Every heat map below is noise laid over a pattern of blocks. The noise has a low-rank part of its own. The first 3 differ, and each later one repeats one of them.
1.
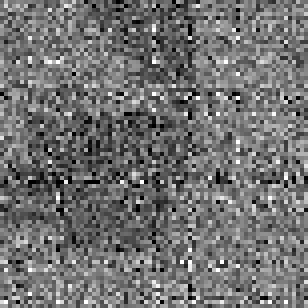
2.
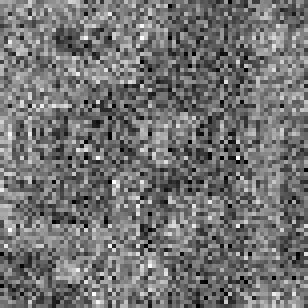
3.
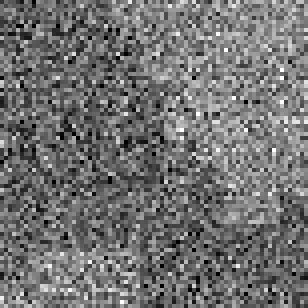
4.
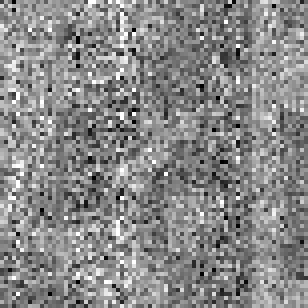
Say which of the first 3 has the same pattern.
2
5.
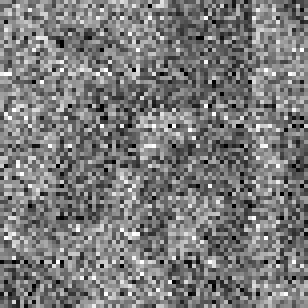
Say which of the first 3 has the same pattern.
2
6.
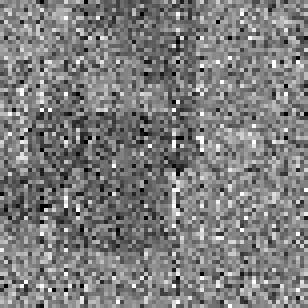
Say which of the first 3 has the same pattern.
1
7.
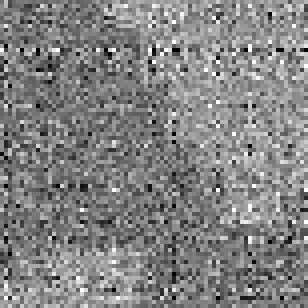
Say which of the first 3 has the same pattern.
3
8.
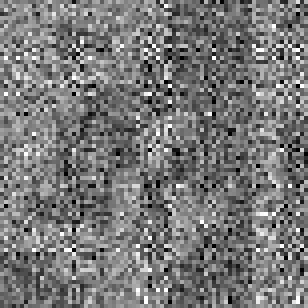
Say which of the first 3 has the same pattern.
2
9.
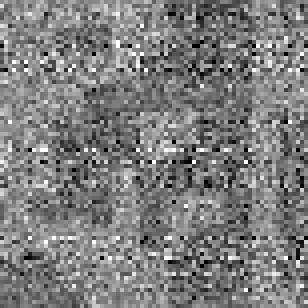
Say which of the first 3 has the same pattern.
2
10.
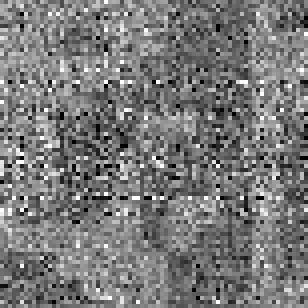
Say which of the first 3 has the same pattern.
2
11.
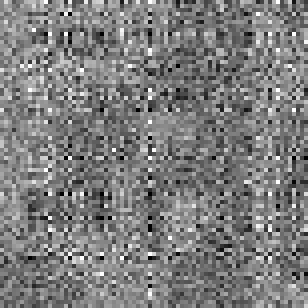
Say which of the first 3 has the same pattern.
2
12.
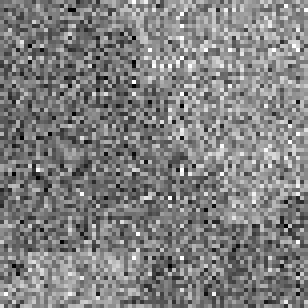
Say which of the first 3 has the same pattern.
3
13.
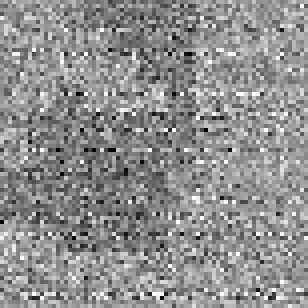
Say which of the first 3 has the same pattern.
1
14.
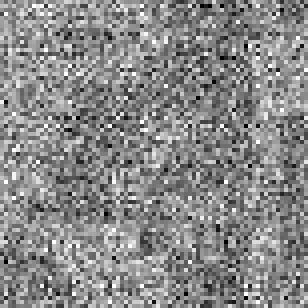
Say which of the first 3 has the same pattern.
2
